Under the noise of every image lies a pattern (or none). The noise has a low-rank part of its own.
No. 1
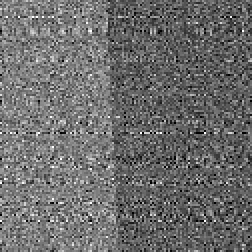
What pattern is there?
a sharp edge
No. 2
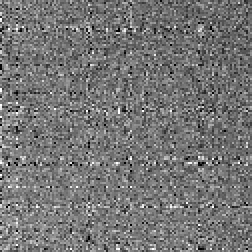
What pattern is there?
a smooth slope
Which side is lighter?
bottom left
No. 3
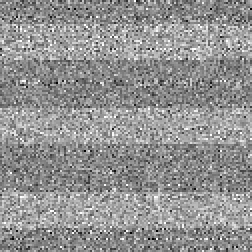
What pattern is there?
horizontal stripes
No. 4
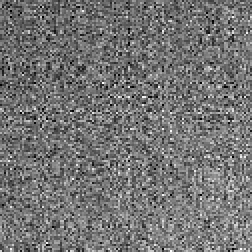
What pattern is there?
a smooth slope
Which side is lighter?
bottom right
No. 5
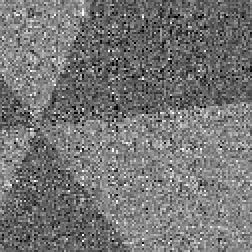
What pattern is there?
spokes from one point
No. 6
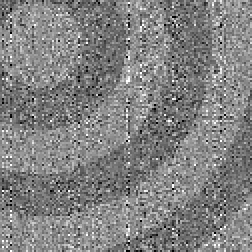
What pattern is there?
rings round one point
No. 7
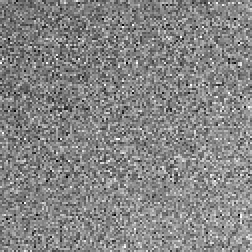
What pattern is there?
a smooth slope
